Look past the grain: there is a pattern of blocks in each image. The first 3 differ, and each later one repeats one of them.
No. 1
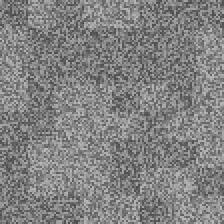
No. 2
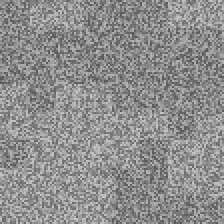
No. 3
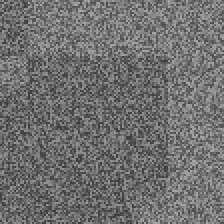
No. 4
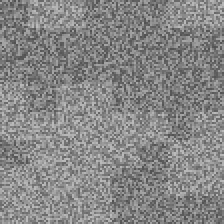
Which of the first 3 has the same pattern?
2
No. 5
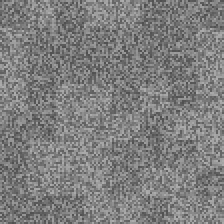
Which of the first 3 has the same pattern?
1
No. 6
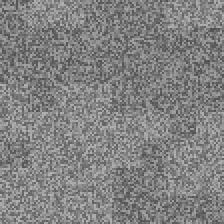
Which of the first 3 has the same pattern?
2
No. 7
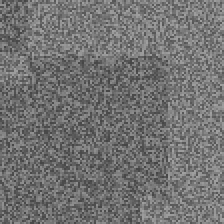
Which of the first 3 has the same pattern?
3
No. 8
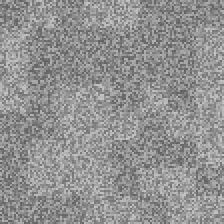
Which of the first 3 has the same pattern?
1
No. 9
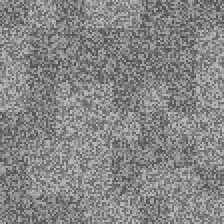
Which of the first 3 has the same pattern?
1
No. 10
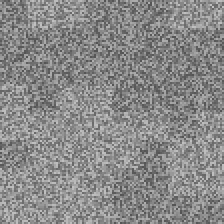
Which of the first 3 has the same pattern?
2
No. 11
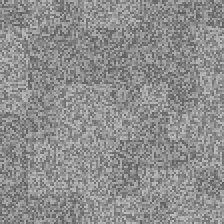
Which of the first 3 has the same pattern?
1
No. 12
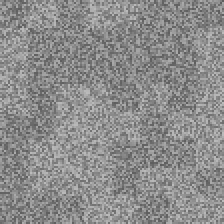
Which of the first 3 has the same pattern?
1
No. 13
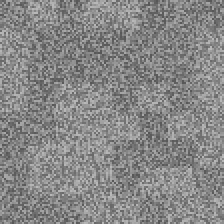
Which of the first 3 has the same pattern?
1
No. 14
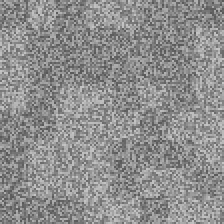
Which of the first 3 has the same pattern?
1
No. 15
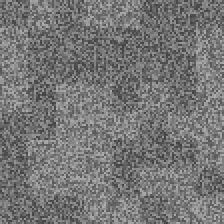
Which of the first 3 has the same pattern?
1
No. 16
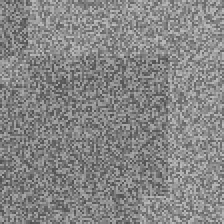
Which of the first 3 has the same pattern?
3
